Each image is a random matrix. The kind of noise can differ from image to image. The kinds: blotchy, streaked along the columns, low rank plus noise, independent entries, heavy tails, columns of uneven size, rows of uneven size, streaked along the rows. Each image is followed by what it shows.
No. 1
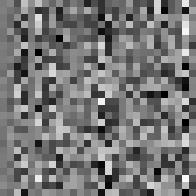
columns of uneven size
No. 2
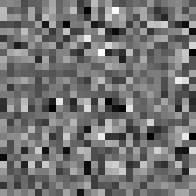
low rank plus noise
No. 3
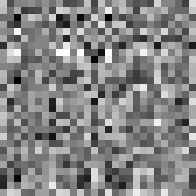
low rank plus noise
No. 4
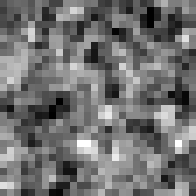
blotchy
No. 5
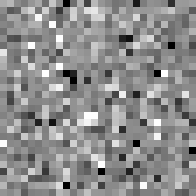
heavy tails
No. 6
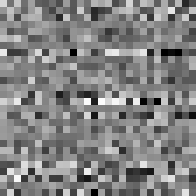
rows of uneven size
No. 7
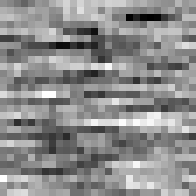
streaked along the rows
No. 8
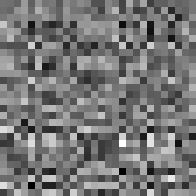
low rank plus noise
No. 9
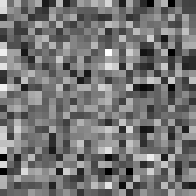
low rank plus noise
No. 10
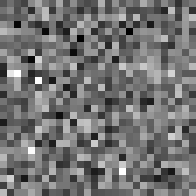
independent entries
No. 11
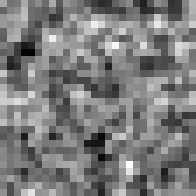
blotchy
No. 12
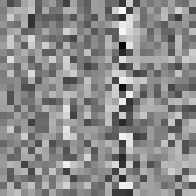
columns of uneven size
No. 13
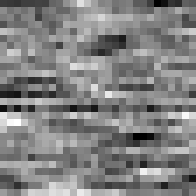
streaked along the rows
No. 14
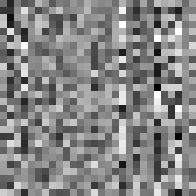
columns of uneven size
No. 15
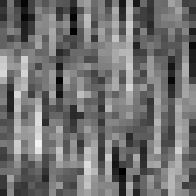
streaked along the columns
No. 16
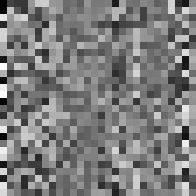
columns of uneven size
